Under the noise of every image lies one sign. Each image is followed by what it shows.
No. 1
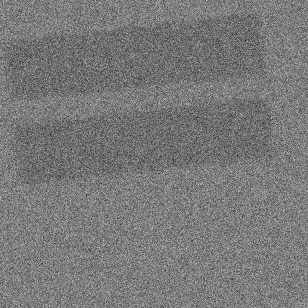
equals sign
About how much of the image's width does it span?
nearly all
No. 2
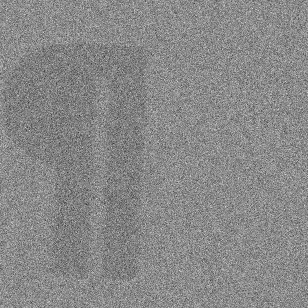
pilcrow
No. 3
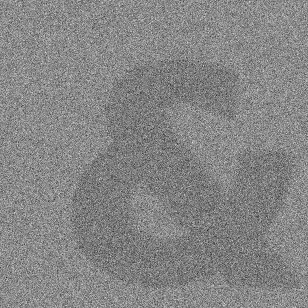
ampersand
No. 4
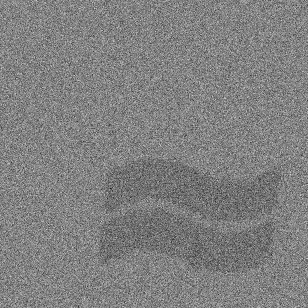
approximately sign
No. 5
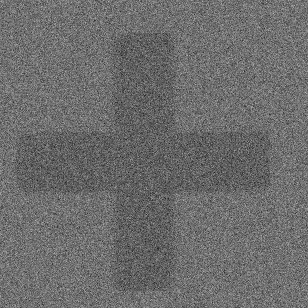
plus sign
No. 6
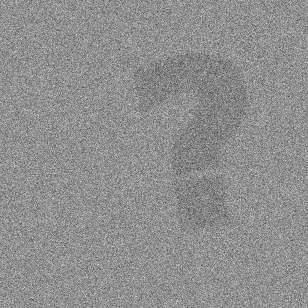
question mark
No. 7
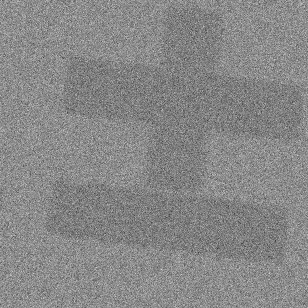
plus-minus sign
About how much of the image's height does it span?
nearly all
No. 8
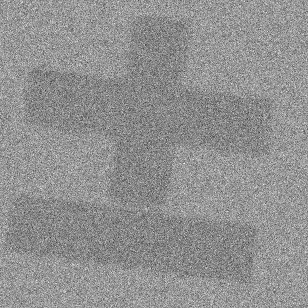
plus-minus sign
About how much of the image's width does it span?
nearly all
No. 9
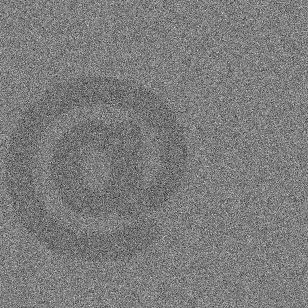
at sign
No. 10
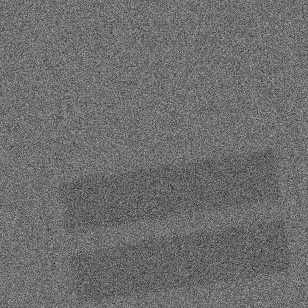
equals sign
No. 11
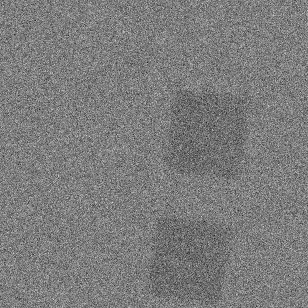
colon
